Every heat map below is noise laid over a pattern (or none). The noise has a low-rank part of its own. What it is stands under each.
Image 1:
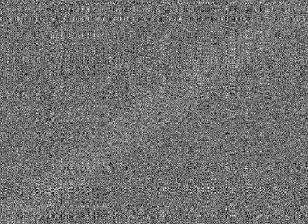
a diagonal band
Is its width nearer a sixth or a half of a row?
a sixth
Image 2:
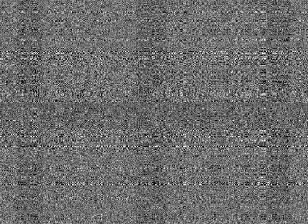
bands of rows crossing bands of columns
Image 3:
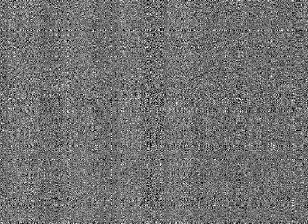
bands of columns
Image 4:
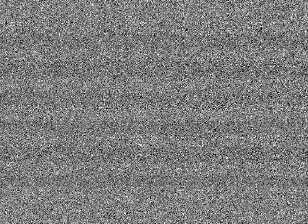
bands of rows
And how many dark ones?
6
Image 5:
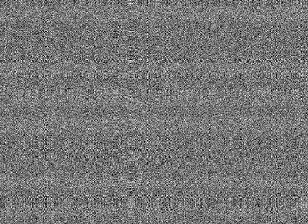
bands of rows
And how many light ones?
6
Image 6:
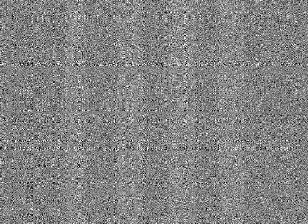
bands of columns
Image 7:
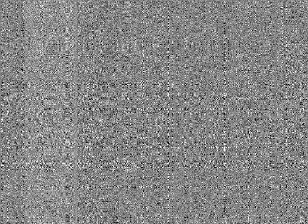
one band of columns
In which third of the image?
left
